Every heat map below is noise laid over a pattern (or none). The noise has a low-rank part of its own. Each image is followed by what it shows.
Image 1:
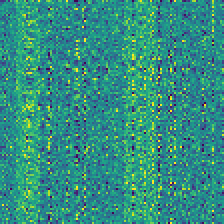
bands of columns
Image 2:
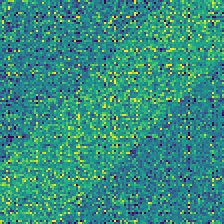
a diagonal band
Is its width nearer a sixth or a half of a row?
a half
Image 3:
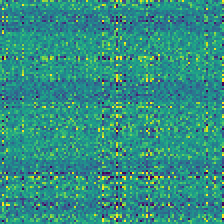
bands of rows
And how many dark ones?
4
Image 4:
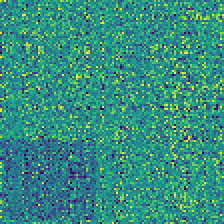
one block
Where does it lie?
bottom left
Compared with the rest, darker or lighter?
darker
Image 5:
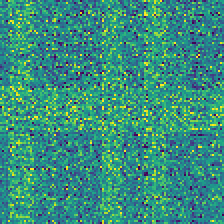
bands of rows crossing bands of columns
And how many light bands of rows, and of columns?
1 and 3
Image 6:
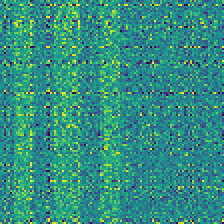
bands of columns
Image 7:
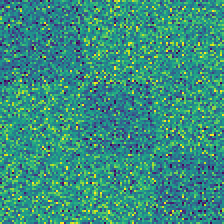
blocks along the diagonal
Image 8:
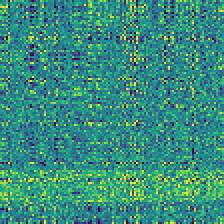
one band of rows
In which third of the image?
bottom
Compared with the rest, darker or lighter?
lighter
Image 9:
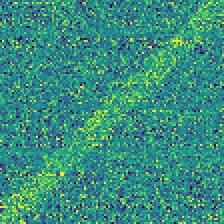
a diagonal band
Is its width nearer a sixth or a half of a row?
a sixth
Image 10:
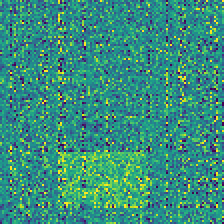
one block
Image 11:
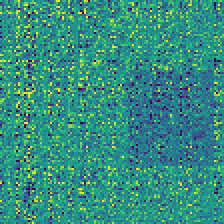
one block
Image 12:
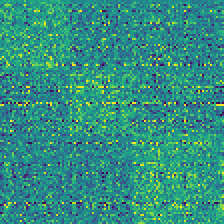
blocks along the diagonal
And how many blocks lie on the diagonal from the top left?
3
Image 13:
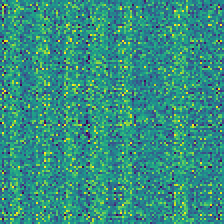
bands of columns
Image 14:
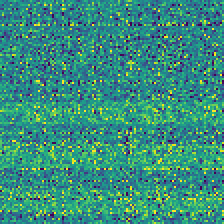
bands of rows
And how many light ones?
3
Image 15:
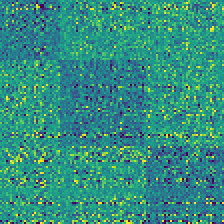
blocks along the diagonal
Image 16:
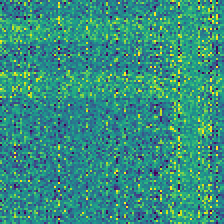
bands of rows crossing bands of columns
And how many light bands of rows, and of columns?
2 and 1
